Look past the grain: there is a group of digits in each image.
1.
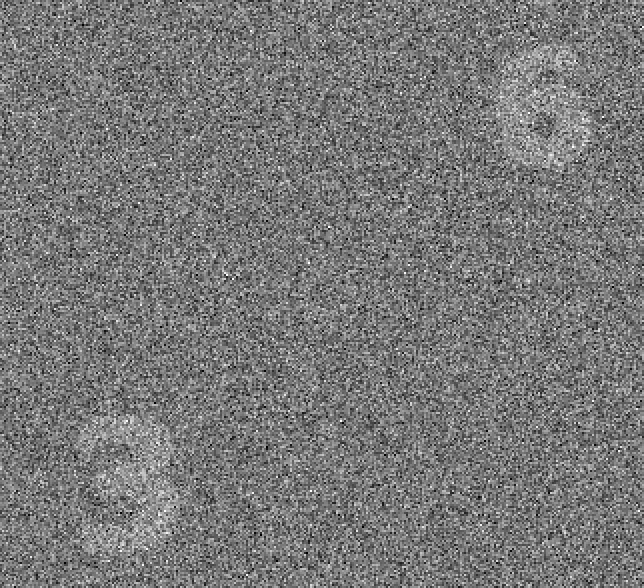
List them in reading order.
top right: 6; bottom left: 3
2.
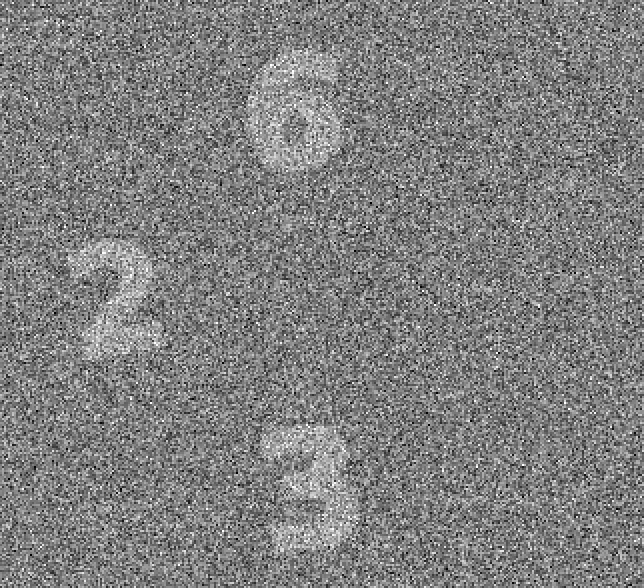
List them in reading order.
top middle: 6; middle left: 2; bottom middle: 3
